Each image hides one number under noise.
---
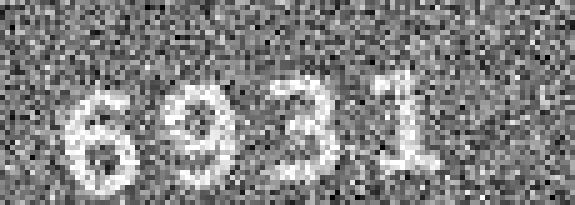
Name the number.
6931
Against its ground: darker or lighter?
lighter
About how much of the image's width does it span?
two thirds
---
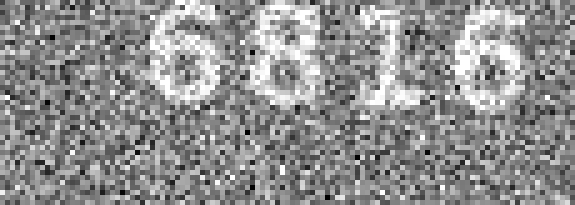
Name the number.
6816
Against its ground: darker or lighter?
lighter
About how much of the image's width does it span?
two thirds
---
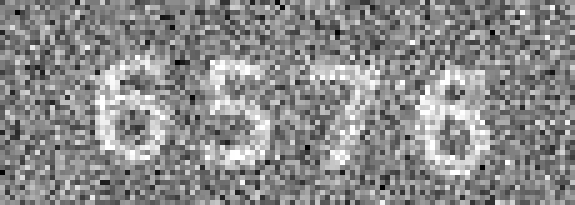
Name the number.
6576
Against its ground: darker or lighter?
lighter
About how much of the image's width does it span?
two thirds
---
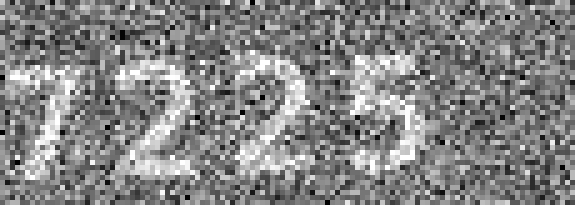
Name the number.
7225
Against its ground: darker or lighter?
lighter
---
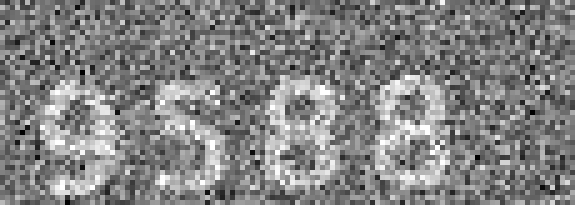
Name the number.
9588
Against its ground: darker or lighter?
lighter
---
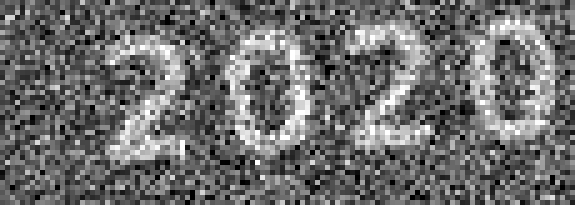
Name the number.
2020
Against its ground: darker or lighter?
lighter
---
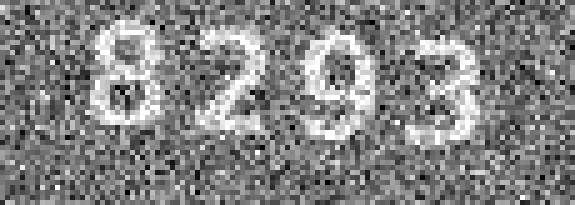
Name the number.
8293
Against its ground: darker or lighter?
lighter
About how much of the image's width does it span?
two thirds
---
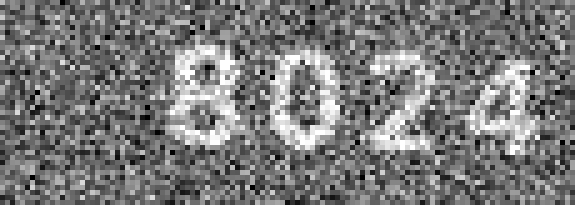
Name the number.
8024
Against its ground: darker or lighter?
lighter
